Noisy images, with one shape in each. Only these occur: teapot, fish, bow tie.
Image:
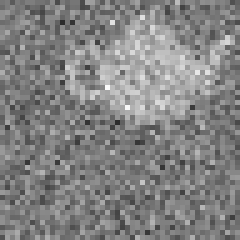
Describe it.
light teapot
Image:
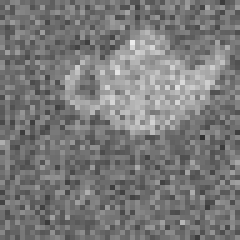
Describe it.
light teapot
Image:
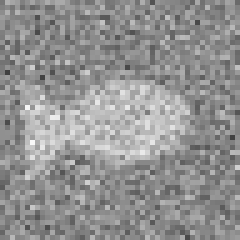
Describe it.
light fish
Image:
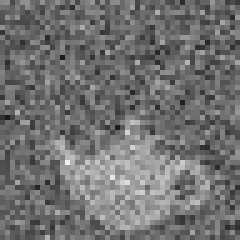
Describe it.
light teapot
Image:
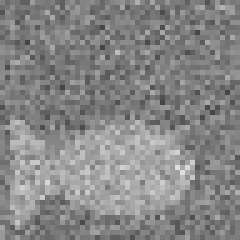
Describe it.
light fish
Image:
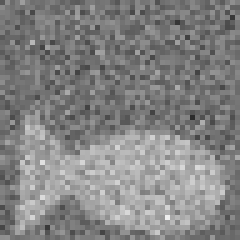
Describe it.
light fish
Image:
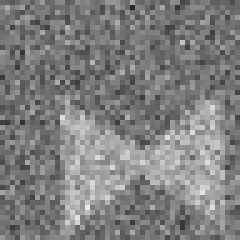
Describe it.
light bow tie
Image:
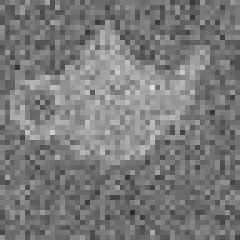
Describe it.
light teapot
